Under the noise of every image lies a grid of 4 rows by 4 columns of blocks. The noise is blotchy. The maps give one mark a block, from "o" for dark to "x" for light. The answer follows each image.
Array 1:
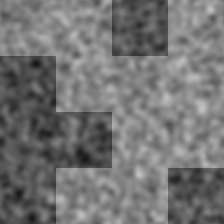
x x o x
o x x x
o o x x
o x x o
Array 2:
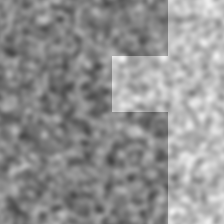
o o o x
o o x x
o o o x
o o o x
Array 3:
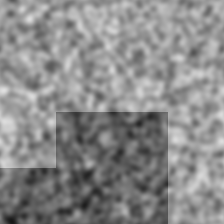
x x x x
x x x x
x o o x
o o o x
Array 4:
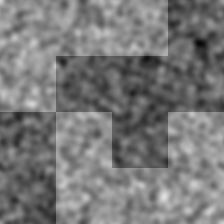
x x x o
x o o o
o x o x
o x x x
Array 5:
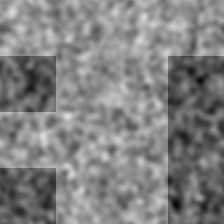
x x x x
o x x o
x x x o
o x x o
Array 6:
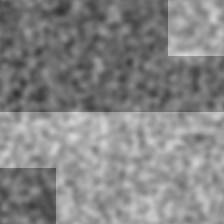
o o o x
o o o o
x x x x
o x x x
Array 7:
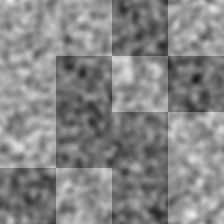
x x o x
x o x o
x o o x
o x o x
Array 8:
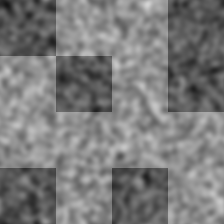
o x x o
x o x o
x x x x
o x o x
